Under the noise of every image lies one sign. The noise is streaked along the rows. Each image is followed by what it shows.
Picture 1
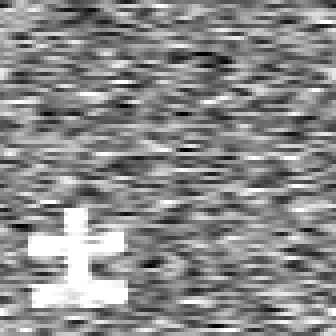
light plus-minus sign, bottom left
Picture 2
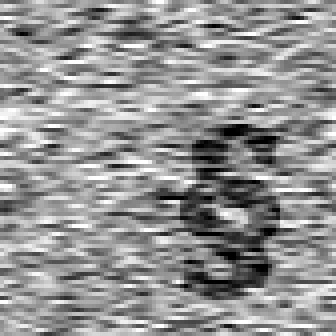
dark section sign
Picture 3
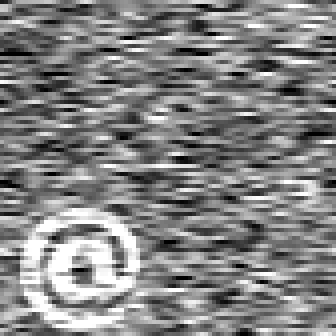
light at sign, bottom left
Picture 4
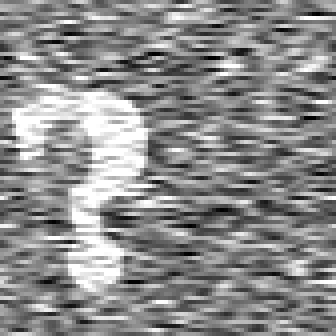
light question mark
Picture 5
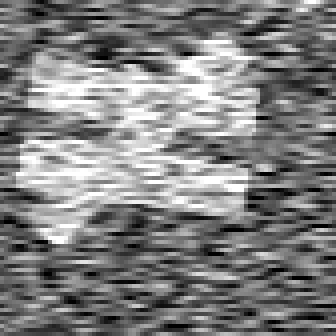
light not-equal sign
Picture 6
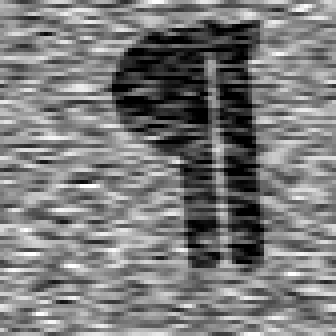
dark pilcrow
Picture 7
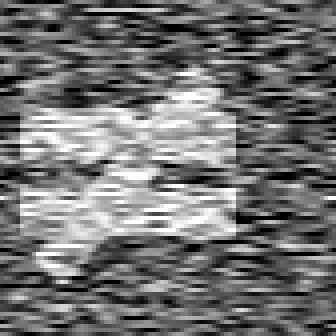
light not-equal sign
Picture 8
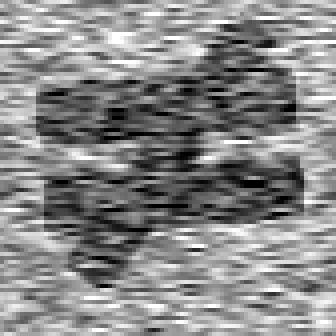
dark not-equal sign
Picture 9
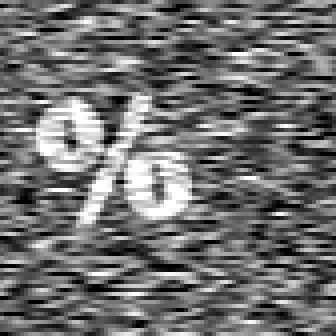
light percent sign
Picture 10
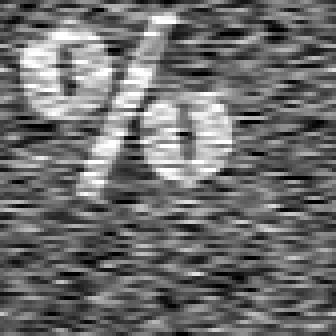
light percent sign
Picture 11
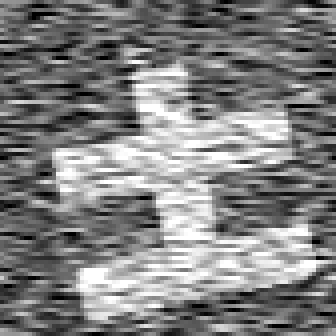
light plus-minus sign
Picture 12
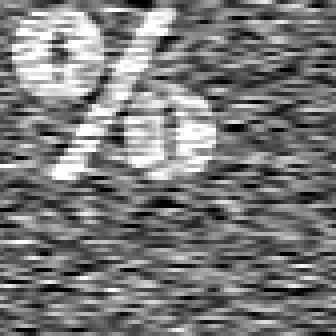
light percent sign
